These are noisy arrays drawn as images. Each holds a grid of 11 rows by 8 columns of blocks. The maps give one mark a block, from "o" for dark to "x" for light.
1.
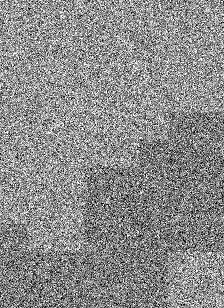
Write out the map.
x x x x x x x x
x x x x x x x x
x x x x x x x x
x x x x x x x x
x x x x x x o o
x x x x x o o o
x x x o o o o o
x x x o o o o o
o x x o o o o o
o o o o o o x x
o o o o o o x x
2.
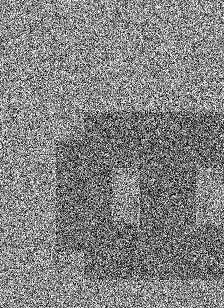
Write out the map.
x x x x x x x x
x x x x x x x x
x x x x x x x x
x x x x x x x x
x x x o o o o o
x x o o o o o o
x x o o x o o x
x x o o x o o x
x x o o o o o o
x x x o o o o o
x x x x x x x x
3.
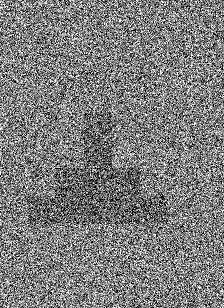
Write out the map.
x x x x x x x x
x x x x x x x x
x x x x x x x x
x x x x x x x x
x x x o x x x x
x x x o x x x x
x x o o o x x x
x o o o o o x x
x x x x x x x x
x x x x x x x x
x x x x x x x x
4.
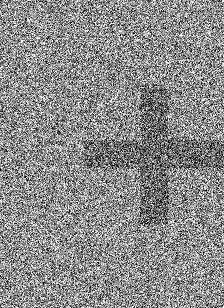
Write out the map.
x x x x x x x x
x x x x x x x x
x x x x x x x x
x x x x x o x x
x x x x x o x x
x x x o o o o o
x x x x x o x x
x x x x x o x x
x x x x x x x x
x x x x x x x x
x x x x x x x x
